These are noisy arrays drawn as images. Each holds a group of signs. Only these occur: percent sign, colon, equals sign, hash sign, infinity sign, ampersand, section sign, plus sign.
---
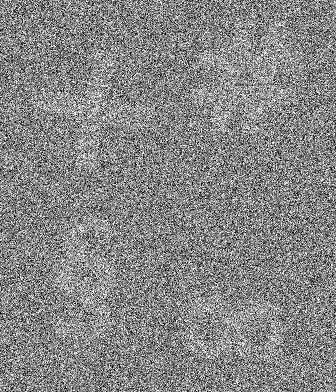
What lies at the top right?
hash sign
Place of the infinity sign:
bottom right
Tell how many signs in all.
4
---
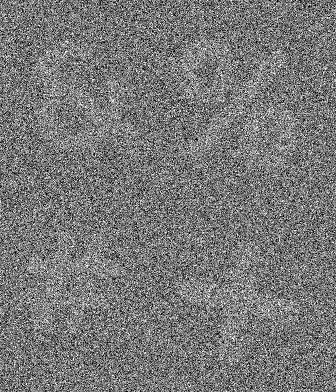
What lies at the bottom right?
plus sign
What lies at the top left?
ampersand
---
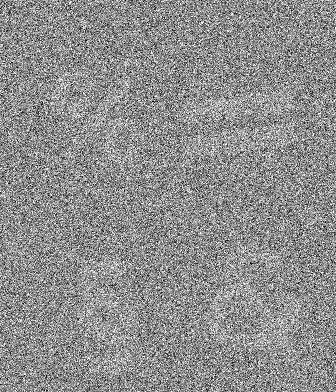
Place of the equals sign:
top right
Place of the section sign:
bottom left
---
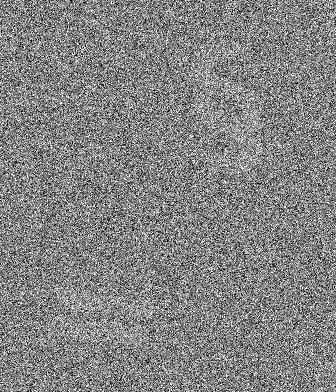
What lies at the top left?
nothing
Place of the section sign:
top right
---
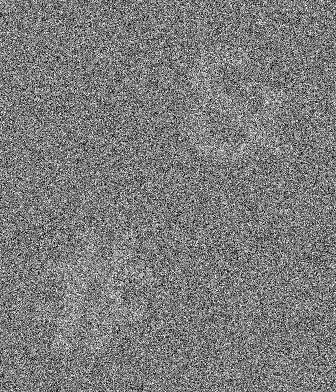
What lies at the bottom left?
hash sign
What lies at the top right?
ampersand
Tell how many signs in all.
2
